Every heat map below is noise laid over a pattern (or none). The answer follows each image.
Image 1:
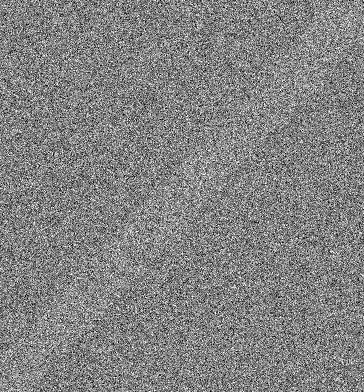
a diagonal band
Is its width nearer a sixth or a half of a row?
a sixth
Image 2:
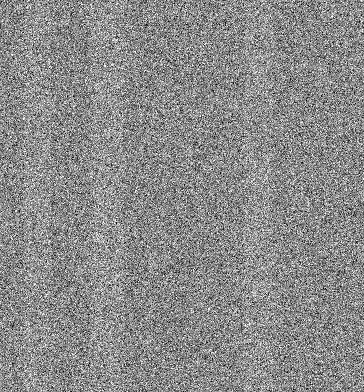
bands of columns
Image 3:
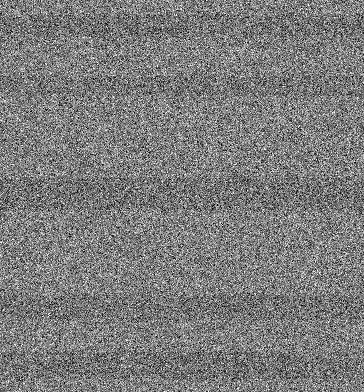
bands of rows
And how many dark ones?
5
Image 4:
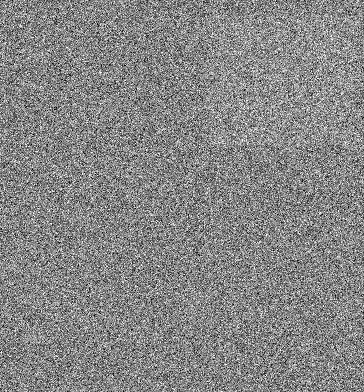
one block
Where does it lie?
top right
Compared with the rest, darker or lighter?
lighter
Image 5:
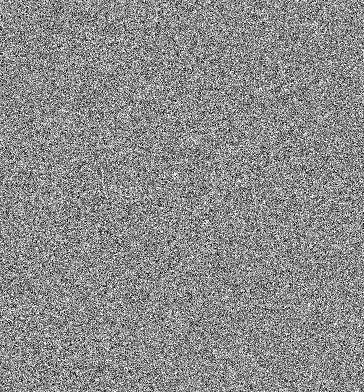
only noise
